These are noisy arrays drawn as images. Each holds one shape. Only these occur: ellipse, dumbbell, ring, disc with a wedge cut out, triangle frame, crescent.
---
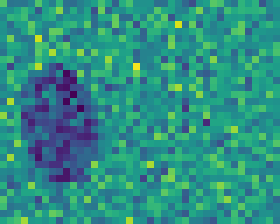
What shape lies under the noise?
ellipse
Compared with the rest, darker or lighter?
darker
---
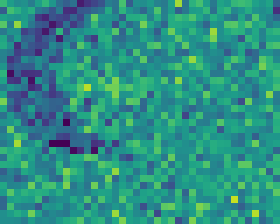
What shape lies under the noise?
crescent
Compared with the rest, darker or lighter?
darker
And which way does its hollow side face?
right
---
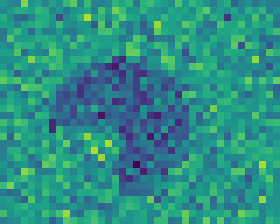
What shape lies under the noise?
disc with a wedge cut out
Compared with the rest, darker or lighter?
darker
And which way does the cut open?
down and left
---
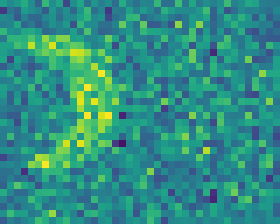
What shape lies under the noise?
crescent
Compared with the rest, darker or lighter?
lighter
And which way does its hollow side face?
left
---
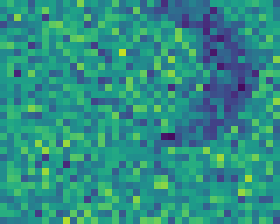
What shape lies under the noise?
crescent
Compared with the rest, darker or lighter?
darker
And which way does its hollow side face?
left
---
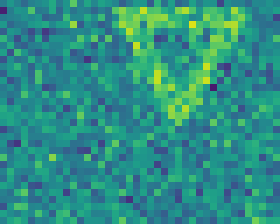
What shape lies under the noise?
triangle frame
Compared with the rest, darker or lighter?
lighter
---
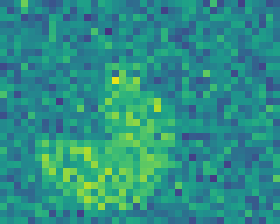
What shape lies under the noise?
disc with a wedge cut out
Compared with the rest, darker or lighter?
lighter
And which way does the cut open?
up and left
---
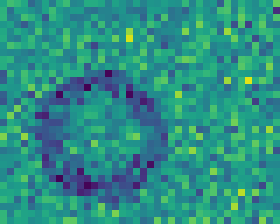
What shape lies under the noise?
ring
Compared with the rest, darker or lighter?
darker
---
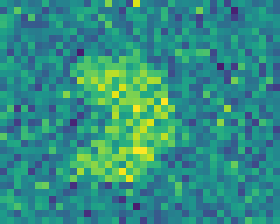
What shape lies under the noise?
disc with a wedge cut out
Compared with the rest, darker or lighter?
lighter
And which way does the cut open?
left
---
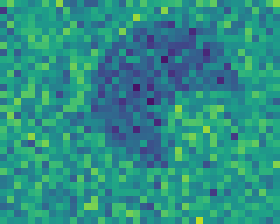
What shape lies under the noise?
disc with a wedge cut out
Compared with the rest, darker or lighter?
darker
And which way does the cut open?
down and right
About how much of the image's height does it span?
two thirds
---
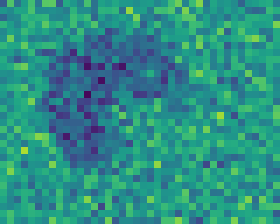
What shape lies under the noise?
disc with a wedge cut out
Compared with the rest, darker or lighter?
darker
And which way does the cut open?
down and right
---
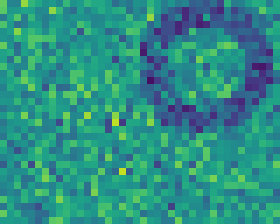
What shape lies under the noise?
ring
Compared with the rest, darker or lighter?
darker
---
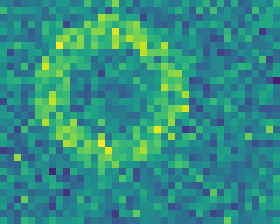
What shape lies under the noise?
ring
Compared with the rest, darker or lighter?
lighter
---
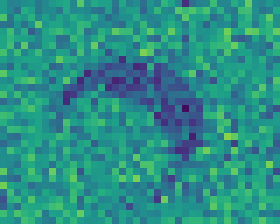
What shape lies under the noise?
crescent
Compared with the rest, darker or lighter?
darker
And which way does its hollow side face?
down and left
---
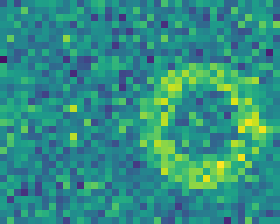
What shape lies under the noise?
ring
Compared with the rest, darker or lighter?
lighter
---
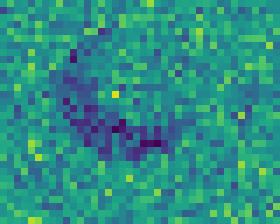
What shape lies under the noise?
crescent
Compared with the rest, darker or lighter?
darker
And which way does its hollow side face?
up and right
